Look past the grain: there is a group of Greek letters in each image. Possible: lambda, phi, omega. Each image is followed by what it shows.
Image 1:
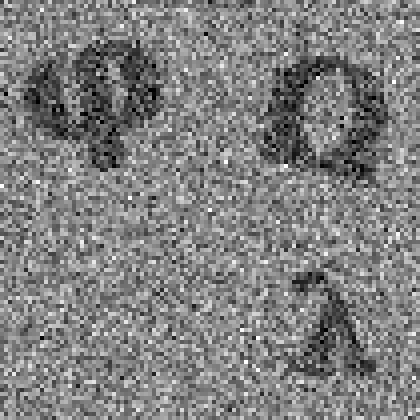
top left: phi; top right: omega; bottom right: lambda
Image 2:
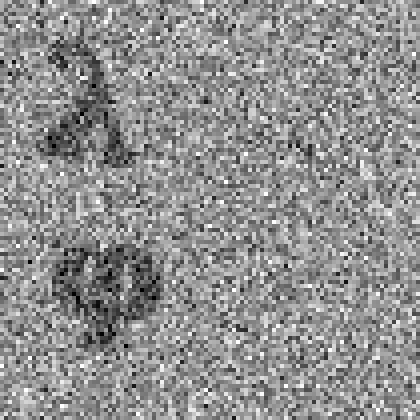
top left: lambda; bottom left: phi
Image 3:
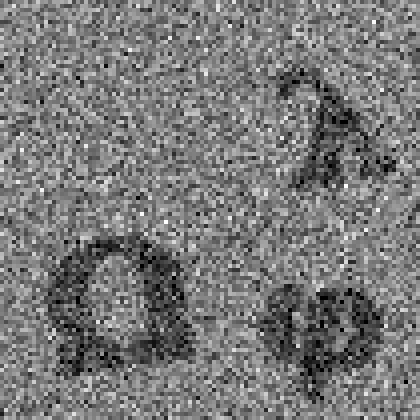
top right: lambda; bottom left: omega; bottom right: phi
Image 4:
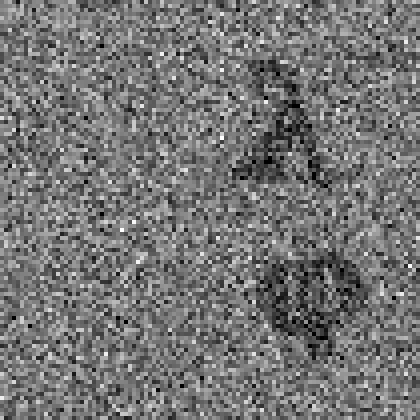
top right: lambda; bottom right: phi
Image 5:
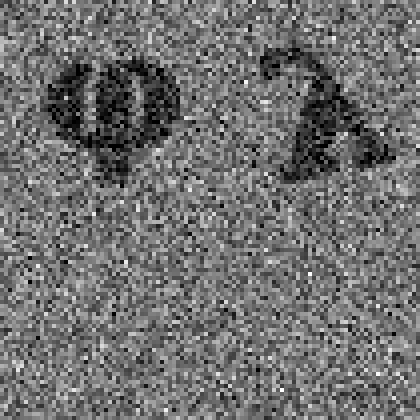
top left: phi; top right: lambda
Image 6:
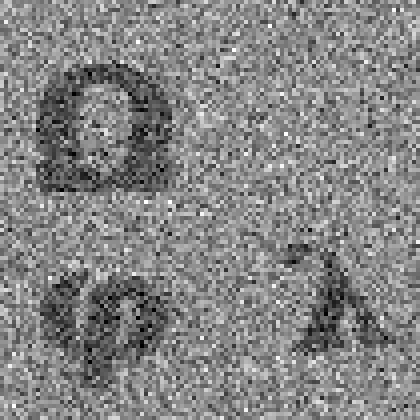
top left: omega; bottom left: phi; bottom right: lambda
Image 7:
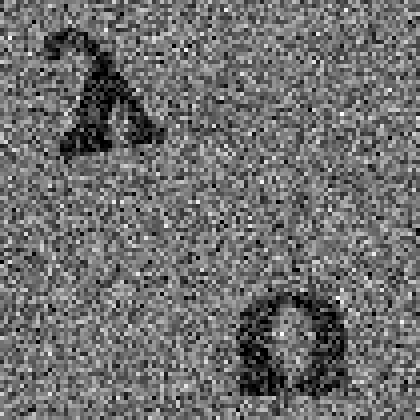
top left: lambda; bottom right: omega
